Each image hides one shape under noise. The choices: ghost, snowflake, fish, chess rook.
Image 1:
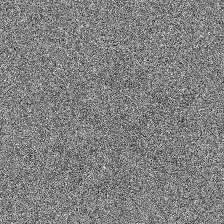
snowflake
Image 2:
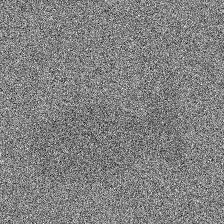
fish
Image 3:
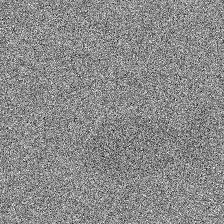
fish
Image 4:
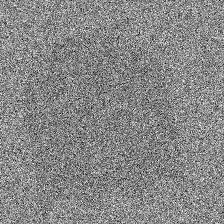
ghost
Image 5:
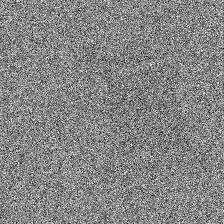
chess rook
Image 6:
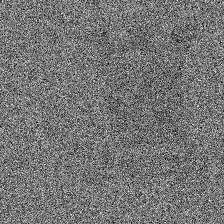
chess rook
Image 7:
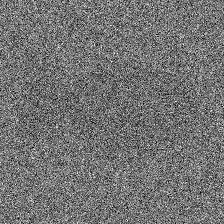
fish
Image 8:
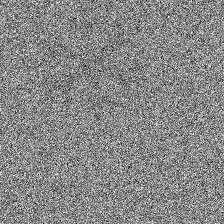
snowflake
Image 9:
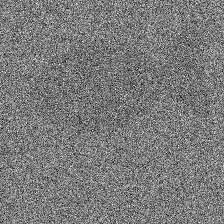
fish
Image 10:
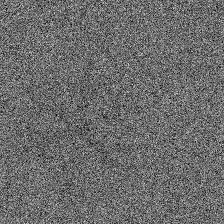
snowflake
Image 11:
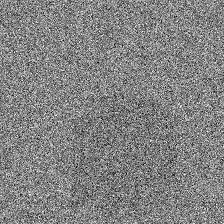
ghost
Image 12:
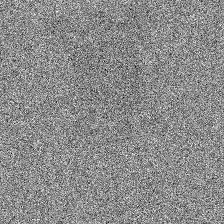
chess rook
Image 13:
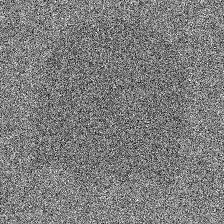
ghost
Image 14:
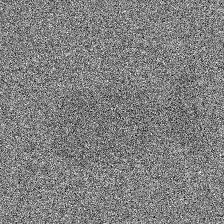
fish
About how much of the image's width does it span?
two thirds
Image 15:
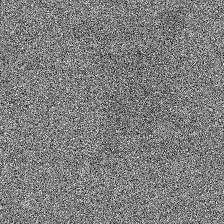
chess rook
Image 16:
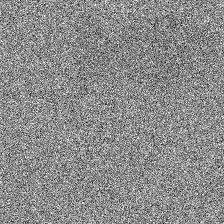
fish
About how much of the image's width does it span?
two thirds
